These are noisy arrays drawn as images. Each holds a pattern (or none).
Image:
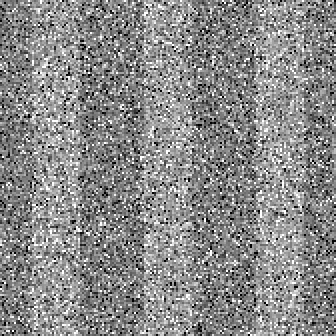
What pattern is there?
vertical stripes
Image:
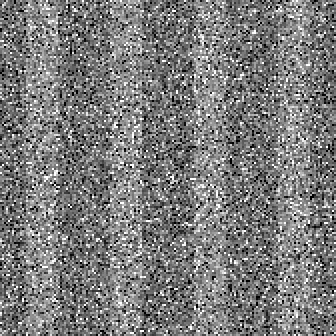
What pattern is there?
vertical stripes
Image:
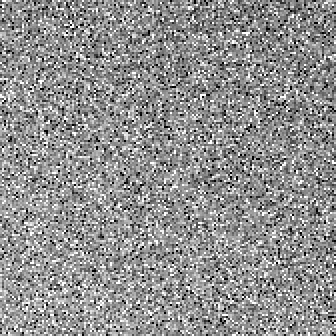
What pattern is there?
a smooth slope
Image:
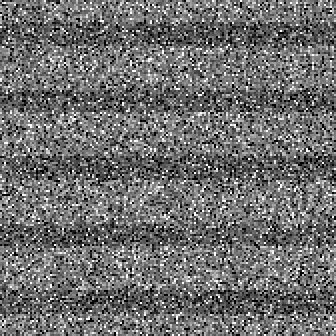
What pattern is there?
horizontal stripes
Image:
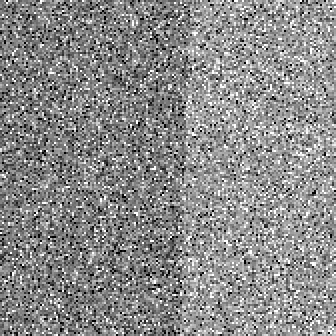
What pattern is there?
a sharp edge
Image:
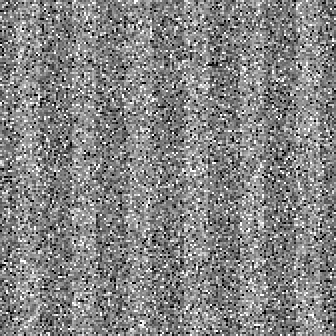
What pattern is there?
vertical stripes
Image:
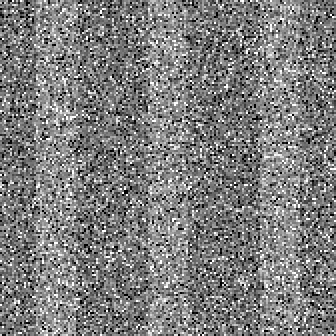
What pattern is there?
vertical stripes
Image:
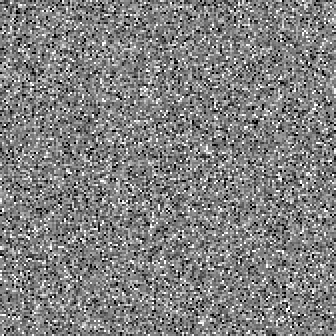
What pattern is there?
only noise
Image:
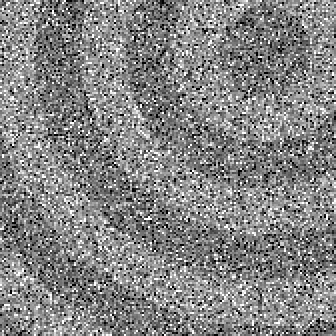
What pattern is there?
rings round one point
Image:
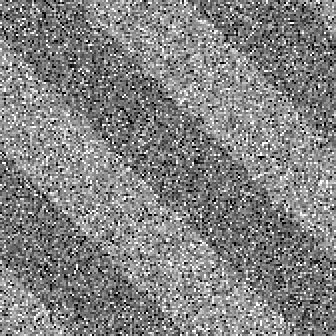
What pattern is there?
diagonal stripes
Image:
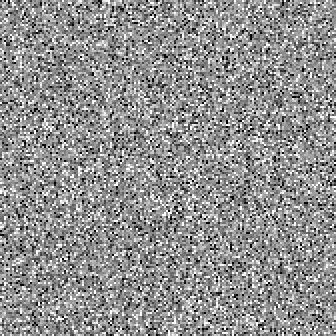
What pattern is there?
only noise
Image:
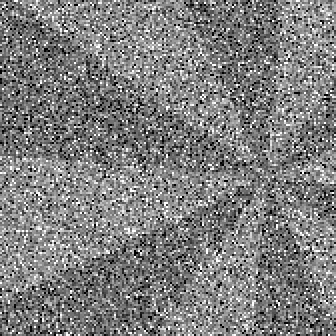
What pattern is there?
spokes from one point
